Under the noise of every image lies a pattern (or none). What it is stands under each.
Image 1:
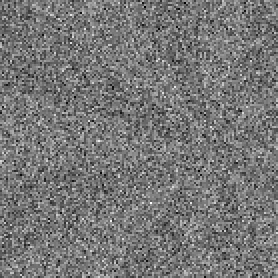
spokes from one point
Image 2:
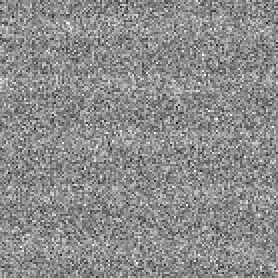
horizontal stripes
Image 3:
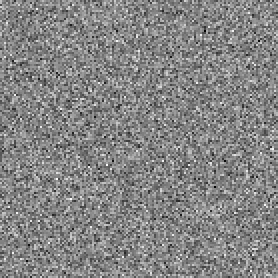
only noise
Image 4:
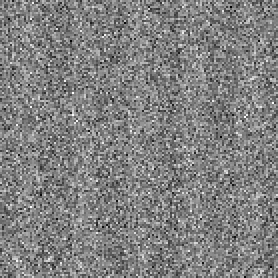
vertical stripes
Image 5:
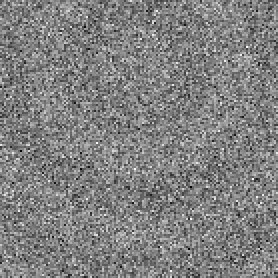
rings round one point
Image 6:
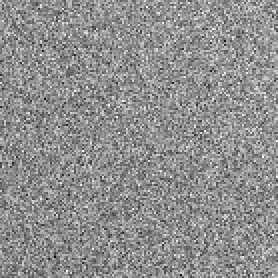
a smooth slope
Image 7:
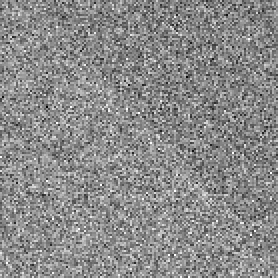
a sharp edge
